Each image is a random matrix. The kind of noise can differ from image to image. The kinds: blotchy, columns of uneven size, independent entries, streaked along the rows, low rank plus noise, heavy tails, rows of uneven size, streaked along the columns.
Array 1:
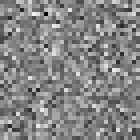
independent entries
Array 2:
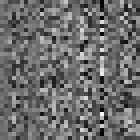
columns of uneven size
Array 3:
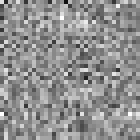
low rank plus noise
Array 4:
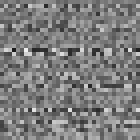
rows of uneven size
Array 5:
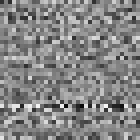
rows of uneven size
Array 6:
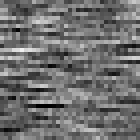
streaked along the rows
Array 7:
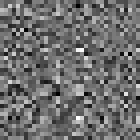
low rank plus noise
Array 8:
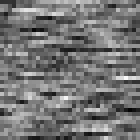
streaked along the rows
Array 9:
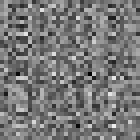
low rank plus noise
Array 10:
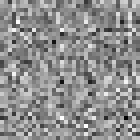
low rank plus noise
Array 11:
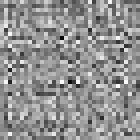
low rank plus noise
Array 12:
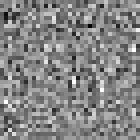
low rank plus noise
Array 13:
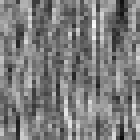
streaked along the columns
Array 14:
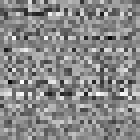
rows of uneven size
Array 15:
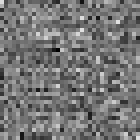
low rank plus noise
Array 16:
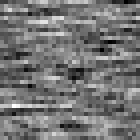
streaked along the rows
